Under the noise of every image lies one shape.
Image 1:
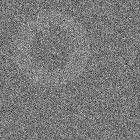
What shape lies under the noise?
ring
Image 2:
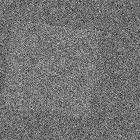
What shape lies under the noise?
square
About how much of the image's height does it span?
two thirds
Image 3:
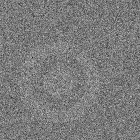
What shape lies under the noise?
bullseye
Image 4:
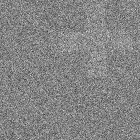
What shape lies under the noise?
cross
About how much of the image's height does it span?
half
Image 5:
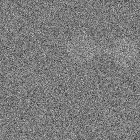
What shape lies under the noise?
dumbbell
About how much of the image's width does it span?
half
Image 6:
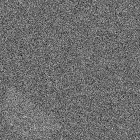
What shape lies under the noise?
half disc
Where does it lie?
bottom left
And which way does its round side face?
down and left
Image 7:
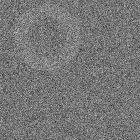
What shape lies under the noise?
ring
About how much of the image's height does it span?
half
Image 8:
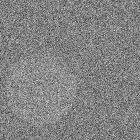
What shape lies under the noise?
disc
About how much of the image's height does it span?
half
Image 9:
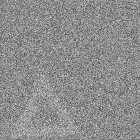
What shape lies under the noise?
triangle frame
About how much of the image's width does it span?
half
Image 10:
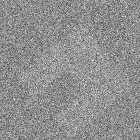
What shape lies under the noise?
square with a notch
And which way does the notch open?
down and left
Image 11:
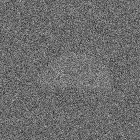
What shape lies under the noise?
half disc
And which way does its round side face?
up
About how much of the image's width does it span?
half
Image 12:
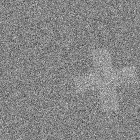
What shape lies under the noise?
cross
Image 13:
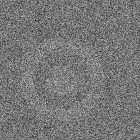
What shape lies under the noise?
bullseye
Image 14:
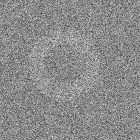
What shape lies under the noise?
ring
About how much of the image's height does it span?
half
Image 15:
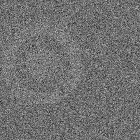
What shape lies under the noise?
bullseye
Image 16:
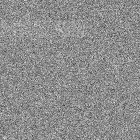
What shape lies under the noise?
bar
